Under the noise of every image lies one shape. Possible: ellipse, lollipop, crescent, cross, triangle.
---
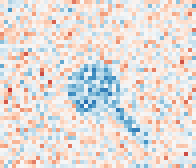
lollipop
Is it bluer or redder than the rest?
bluer
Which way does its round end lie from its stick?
up and left
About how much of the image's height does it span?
half
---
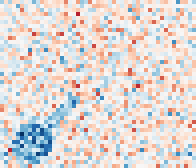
lollipop
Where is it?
bottom left
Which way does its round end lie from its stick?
down and left
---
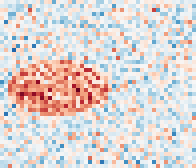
ellipse
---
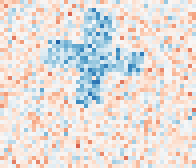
cross
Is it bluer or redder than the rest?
bluer
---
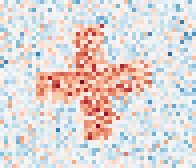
cross
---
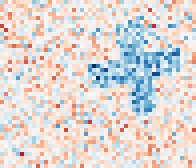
cross
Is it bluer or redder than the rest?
bluer
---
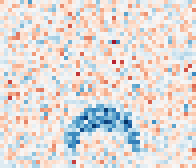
crescent
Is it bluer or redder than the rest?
bluer
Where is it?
bottom middle
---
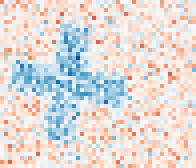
cross
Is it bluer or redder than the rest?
bluer
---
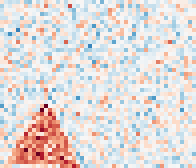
triangle
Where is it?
bottom left
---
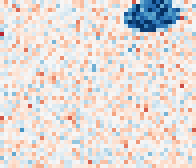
ellipse
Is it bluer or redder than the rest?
bluer
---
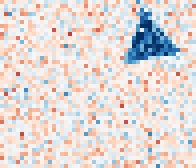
triangle
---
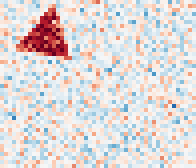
triangle
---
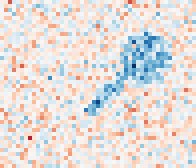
lollipop
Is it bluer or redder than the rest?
bluer
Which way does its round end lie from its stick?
up and right
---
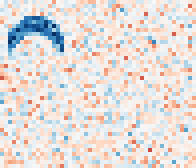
crescent
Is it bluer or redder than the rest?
bluer
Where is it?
top left
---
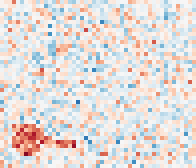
lollipop
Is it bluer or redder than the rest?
redder
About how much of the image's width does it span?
a third
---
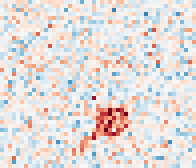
lollipop
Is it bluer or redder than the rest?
redder
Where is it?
bottom middle
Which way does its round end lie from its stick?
up and right
